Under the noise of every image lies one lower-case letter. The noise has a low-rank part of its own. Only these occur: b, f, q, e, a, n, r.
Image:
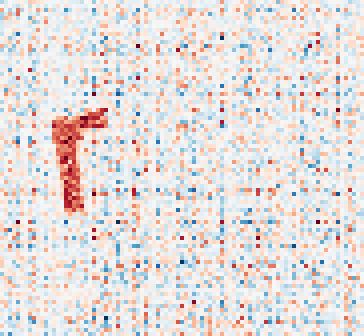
r
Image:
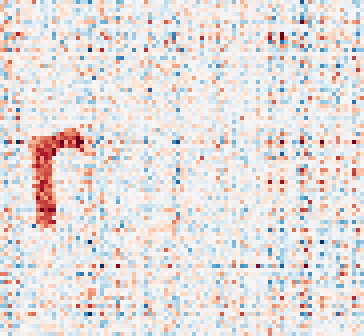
r
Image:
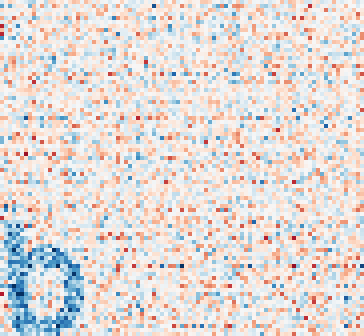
b
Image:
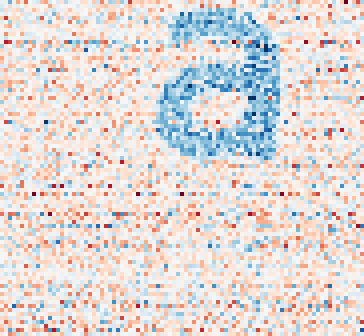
a
